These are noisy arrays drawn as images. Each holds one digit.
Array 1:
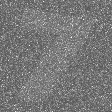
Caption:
light 7
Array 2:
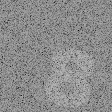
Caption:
light 8
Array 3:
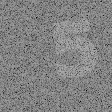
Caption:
light 5
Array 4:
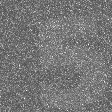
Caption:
light 5
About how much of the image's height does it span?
nearly all
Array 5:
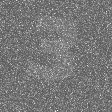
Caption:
light 3
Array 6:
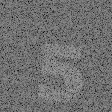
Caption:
light 5
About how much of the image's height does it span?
half
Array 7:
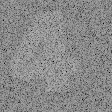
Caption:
light 4
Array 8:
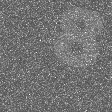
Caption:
light 8
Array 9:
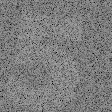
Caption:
light 5
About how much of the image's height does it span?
nearly all
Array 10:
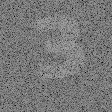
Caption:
light 3
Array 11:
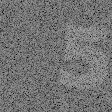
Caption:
light 5
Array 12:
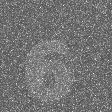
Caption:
light 6
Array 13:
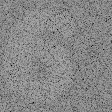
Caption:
light 6
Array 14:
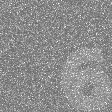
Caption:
light 6
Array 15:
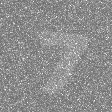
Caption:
light 7
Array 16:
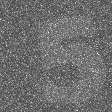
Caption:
light 5
